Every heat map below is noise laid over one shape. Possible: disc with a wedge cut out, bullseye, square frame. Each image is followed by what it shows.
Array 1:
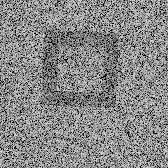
square frame
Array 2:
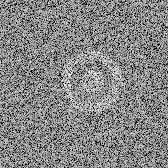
bullseye
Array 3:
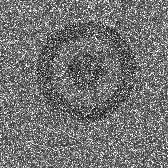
bullseye
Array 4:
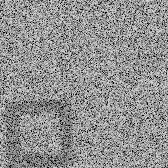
square frame
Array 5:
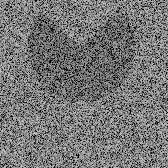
disc with a wedge cut out
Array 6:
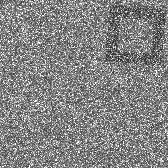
square frame
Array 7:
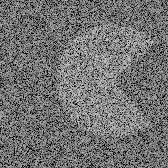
disc with a wedge cut out
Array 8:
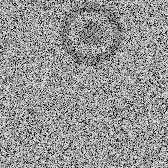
bullseye
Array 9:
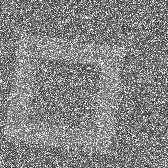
square frame
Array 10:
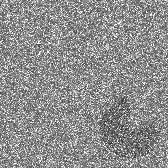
disc with a wedge cut out
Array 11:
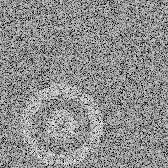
bullseye
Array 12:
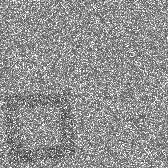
square frame
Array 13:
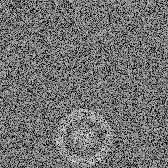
bullseye
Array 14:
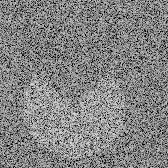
disc with a wedge cut out
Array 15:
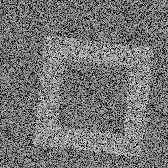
square frame
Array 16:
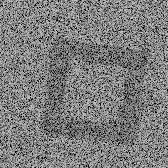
square frame
